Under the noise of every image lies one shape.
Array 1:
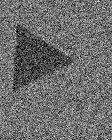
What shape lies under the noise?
triangle
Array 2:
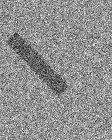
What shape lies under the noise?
bar
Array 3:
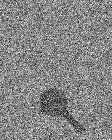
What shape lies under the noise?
lollipop
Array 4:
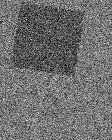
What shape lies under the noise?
square
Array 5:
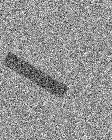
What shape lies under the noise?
bar
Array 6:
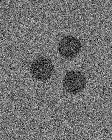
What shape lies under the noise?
three dots
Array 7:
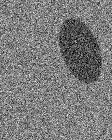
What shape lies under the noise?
ellipse
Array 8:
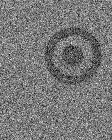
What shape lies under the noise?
bullseye
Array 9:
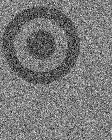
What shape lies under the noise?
bullseye
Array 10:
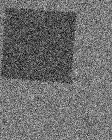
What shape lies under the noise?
square
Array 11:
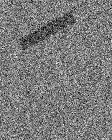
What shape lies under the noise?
bar
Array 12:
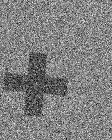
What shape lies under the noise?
cross
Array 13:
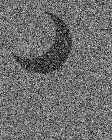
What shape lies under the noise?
crescent
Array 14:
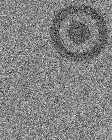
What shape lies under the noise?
bullseye
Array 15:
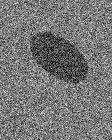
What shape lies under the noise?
ellipse
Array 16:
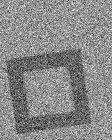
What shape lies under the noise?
square frame
